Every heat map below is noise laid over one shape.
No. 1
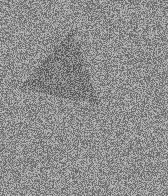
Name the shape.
triangle
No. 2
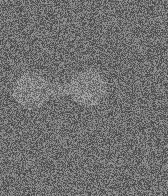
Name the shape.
dumbbell
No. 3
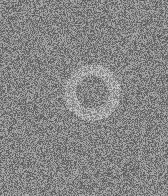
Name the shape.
ring
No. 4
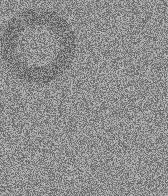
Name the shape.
ring
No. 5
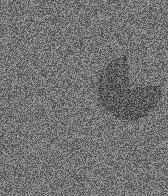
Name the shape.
disc with a wedge cut out
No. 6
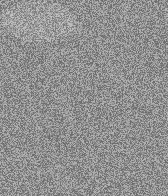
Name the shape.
ellipse
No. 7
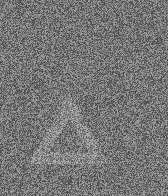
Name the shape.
triangle frame
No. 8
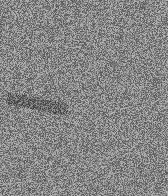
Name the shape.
bar
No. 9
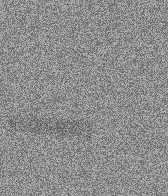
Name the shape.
bar
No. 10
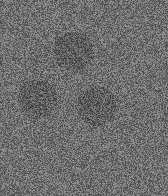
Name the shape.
three dots
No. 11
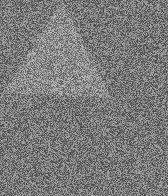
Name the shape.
triangle
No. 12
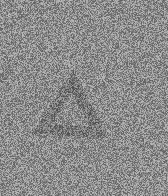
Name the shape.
triangle frame
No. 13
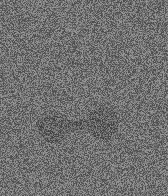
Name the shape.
dumbbell
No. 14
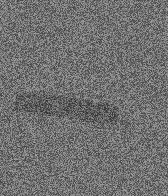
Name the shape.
bar
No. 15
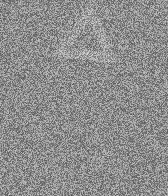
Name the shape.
triangle frame
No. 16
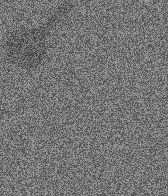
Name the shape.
lollipop
